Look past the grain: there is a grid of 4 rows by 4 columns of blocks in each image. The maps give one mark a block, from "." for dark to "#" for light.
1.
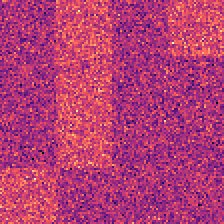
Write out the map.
.#.#
.#..
.#..
#...
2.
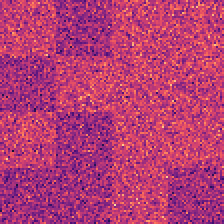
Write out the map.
#.##
.###
#.##
..#.
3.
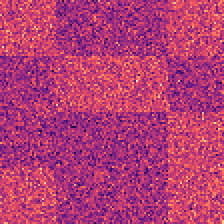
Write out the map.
#..#
.##.
...#
#..#
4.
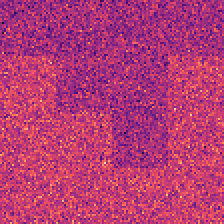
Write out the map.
....
#..#
##.#
####
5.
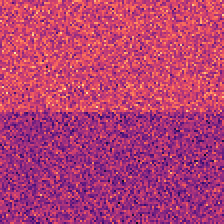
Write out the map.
####
####
....
....
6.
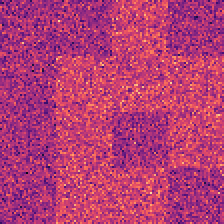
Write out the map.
..#.
.###
.#.#
.##.
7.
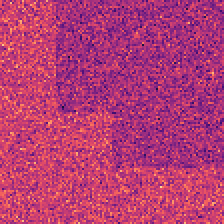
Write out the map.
#...
#...
##..
####
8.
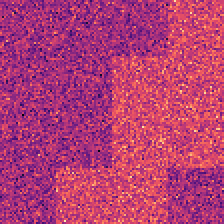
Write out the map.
...#
..##
..##
.##.
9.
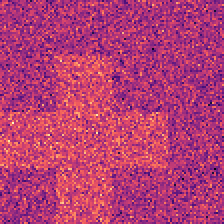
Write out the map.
....
.#..
###.
.#..
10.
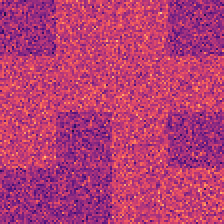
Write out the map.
.##.
####
#.#.
..##
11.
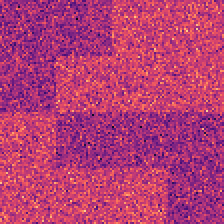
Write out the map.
..##
.###
#...
###.
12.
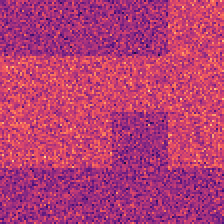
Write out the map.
...#
####
##.#
....
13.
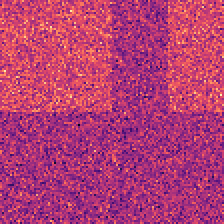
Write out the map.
##.#
##.#
....
....
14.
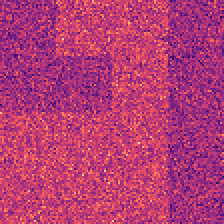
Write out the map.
.##.
..#.
###.
###.
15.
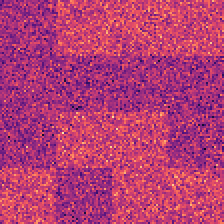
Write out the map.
.###
....
.##.
#.##
